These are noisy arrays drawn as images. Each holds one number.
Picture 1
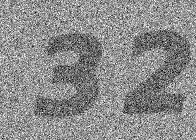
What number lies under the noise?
32
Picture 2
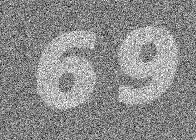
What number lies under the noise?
69
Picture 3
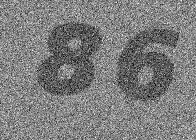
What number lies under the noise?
86
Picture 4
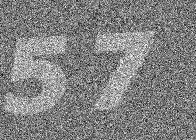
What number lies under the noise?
57
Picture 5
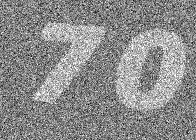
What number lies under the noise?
70
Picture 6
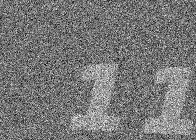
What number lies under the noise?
11
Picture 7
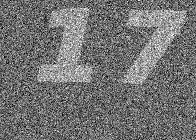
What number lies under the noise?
17
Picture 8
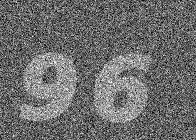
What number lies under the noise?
96
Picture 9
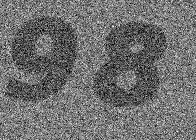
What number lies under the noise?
98
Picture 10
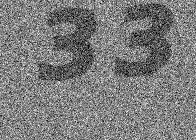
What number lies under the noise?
33
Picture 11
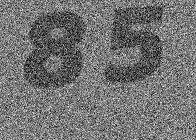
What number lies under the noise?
85
